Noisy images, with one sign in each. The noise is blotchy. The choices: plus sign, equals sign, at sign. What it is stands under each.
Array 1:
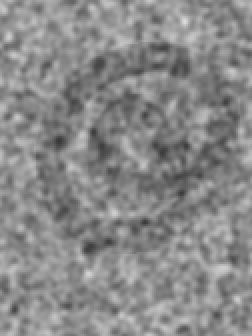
dark at sign
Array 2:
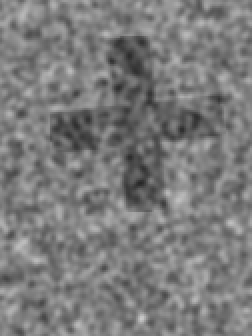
dark plus sign
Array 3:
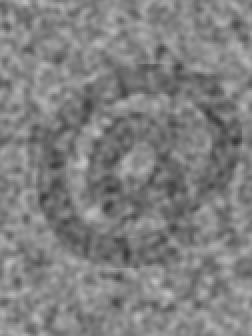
dark at sign
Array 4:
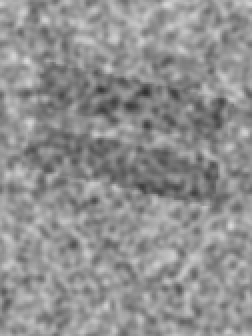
dark equals sign
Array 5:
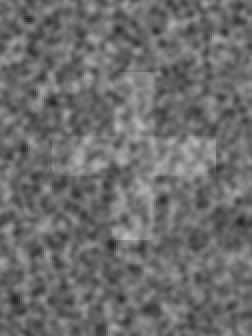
light plus sign
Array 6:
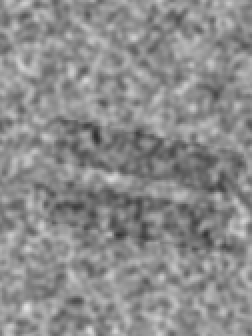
dark equals sign
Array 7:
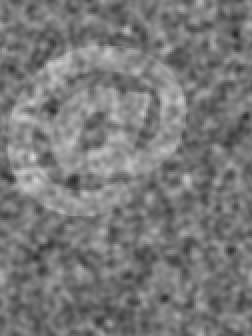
light at sign
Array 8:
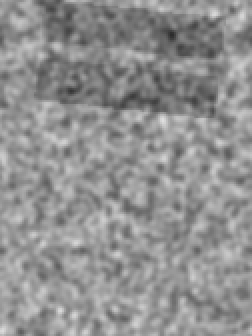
dark equals sign
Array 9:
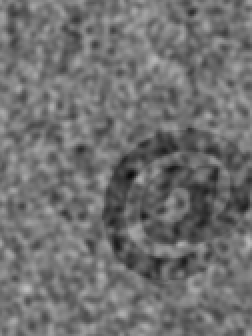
dark at sign
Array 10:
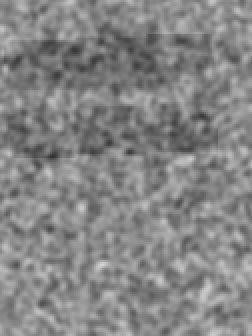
dark equals sign
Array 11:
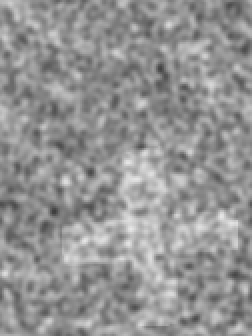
light plus sign
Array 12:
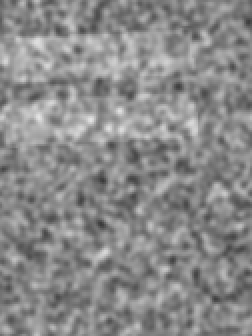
light equals sign
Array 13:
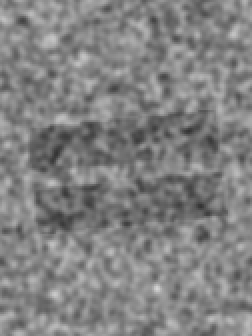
dark equals sign
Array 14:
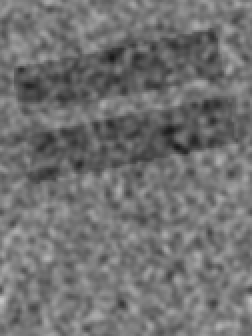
dark equals sign
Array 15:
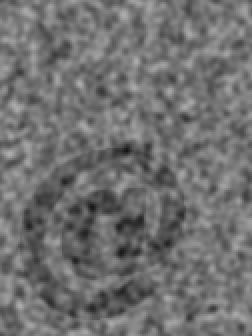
dark at sign
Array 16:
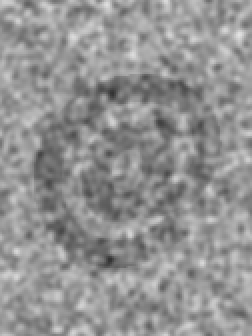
dark at sign
